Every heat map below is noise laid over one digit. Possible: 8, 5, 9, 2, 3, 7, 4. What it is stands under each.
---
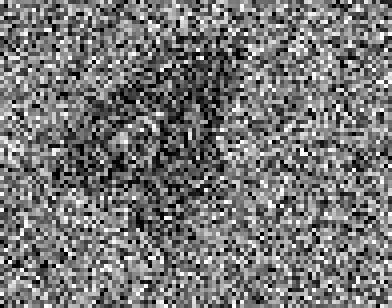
4
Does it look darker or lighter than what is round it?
darker
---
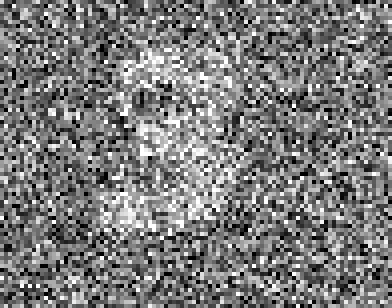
3
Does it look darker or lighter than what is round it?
lighter
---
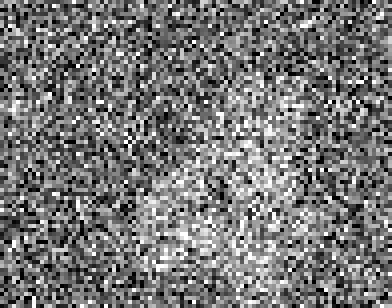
4
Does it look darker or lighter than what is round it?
lighter
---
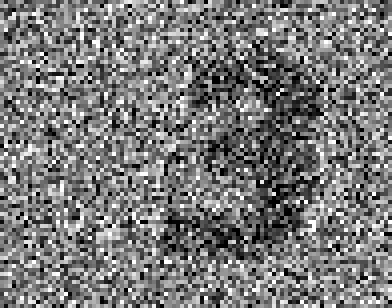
3
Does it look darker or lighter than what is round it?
darker
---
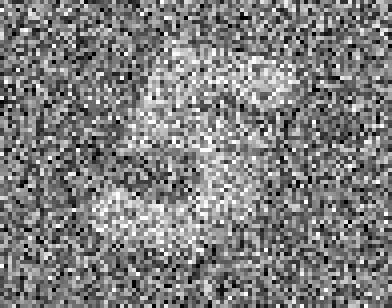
5
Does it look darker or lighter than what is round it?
lighter
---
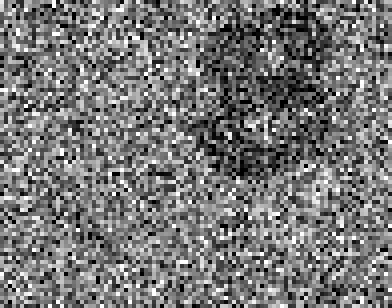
8
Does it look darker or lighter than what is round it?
darker
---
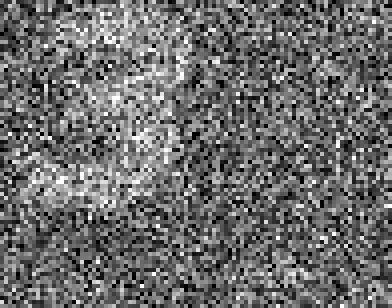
3
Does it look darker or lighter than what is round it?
lighter
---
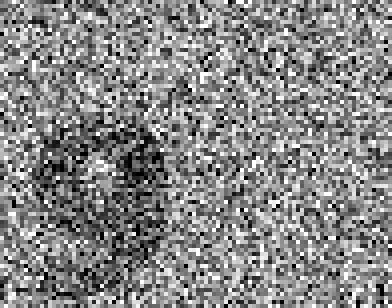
9
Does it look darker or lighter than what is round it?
darker
